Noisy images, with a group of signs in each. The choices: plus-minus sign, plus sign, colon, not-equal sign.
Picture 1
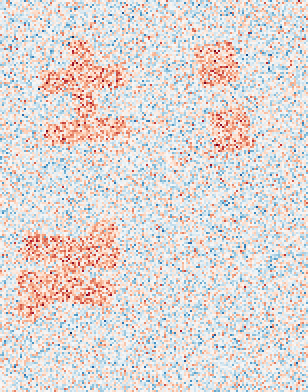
top left: plus-minus sign; top right: colon; bottom left: not-equal sign
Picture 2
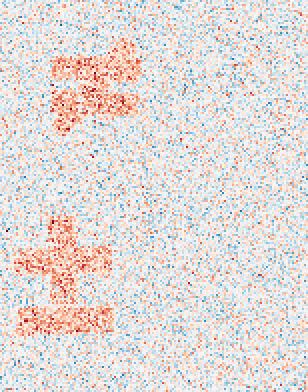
top left: not-equal sign; bottom left: plus-minus sign
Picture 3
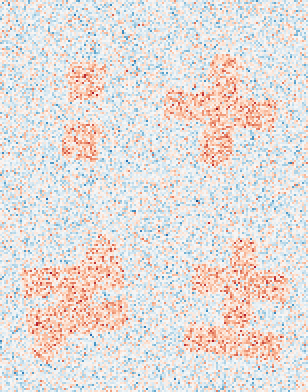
top left: colon; top right: plus sign; bottom left: not-equal sign; bottom right: plus-minus sign
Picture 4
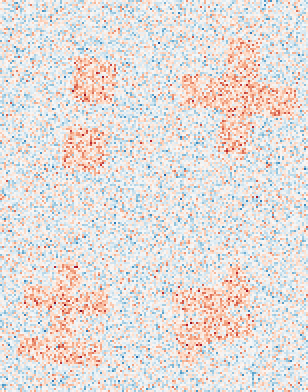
top left: colon; top right: plus sign; bottom left: plus-minus sign; bottom right: not-equal sign
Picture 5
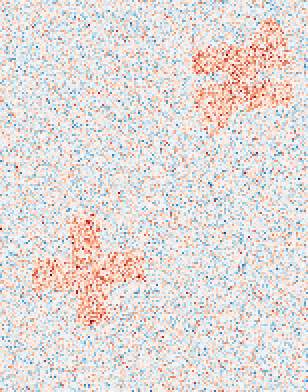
top right: not-equal sign; bottom left: plus sign
